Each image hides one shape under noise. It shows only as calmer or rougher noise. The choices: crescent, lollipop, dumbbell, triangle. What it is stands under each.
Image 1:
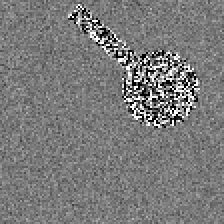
rough lollipop
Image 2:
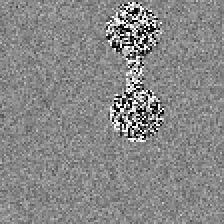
rough dumbbell
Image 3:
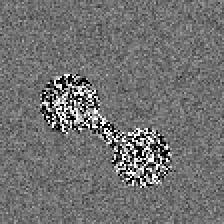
rough dumbbell
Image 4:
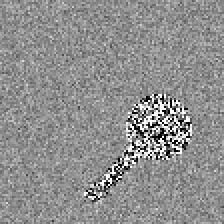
rough lollipop
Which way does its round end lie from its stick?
up and right
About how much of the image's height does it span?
half
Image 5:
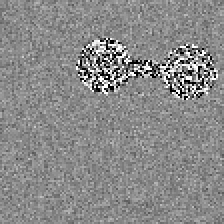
rough dumbbell
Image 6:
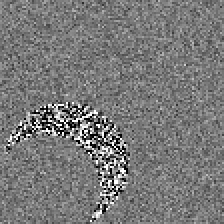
rough crescent
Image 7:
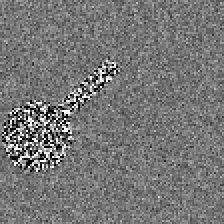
rough lollipop
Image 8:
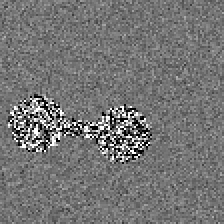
rough dumbbell
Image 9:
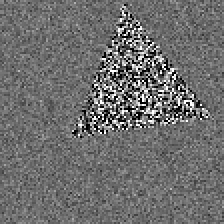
rough triangle
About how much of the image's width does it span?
two thirds
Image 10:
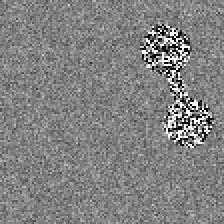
rough dumbbell
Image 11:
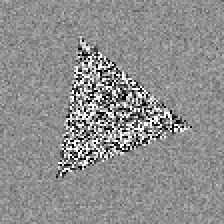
rough triangle
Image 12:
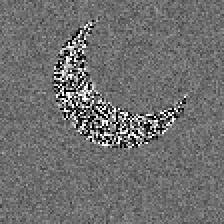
rough crescent
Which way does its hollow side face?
up and right
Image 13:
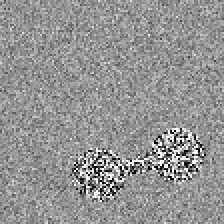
rough dumbbell
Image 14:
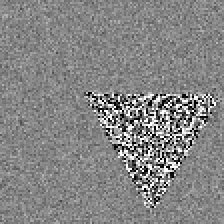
rough triangle
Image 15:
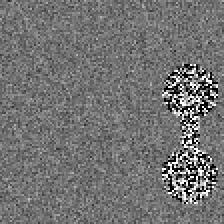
rough dumbbell
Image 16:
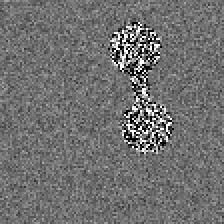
rough dumbbell
